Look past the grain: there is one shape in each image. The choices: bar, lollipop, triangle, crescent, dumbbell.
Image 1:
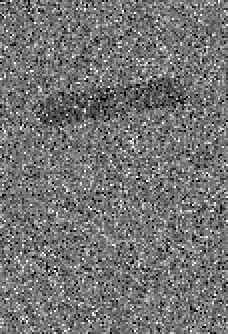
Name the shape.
bar
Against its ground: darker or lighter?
darker
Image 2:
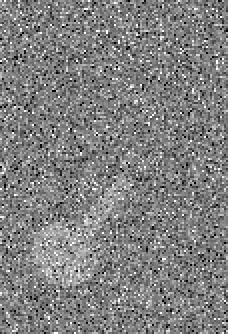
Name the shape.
lollipop
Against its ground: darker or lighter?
lighter
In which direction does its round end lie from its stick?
down and left
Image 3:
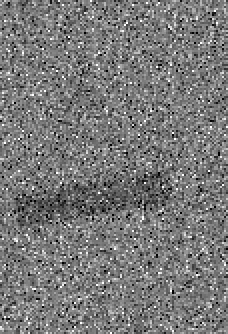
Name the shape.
bar
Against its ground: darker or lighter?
darker
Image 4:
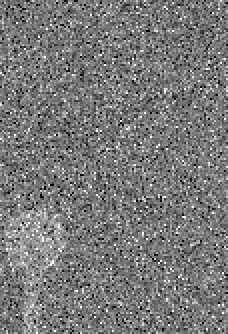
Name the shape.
lollipop
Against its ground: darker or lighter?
lighter
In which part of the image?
bottom left
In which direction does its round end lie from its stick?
up
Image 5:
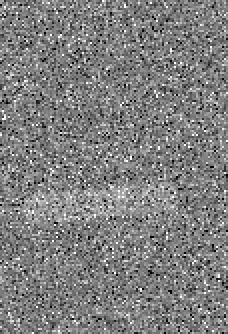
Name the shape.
bar
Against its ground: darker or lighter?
lighter
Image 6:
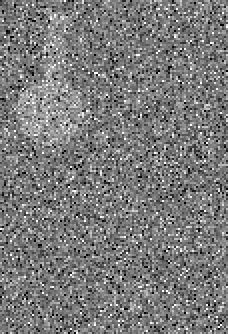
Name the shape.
lollipop
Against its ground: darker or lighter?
lighter
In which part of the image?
top left
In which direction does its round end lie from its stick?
down
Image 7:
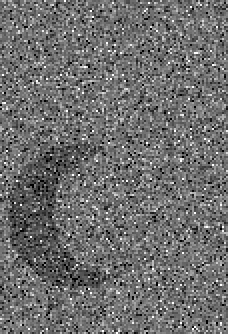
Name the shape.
crescent
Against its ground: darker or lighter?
darker
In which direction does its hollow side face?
right
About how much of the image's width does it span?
half
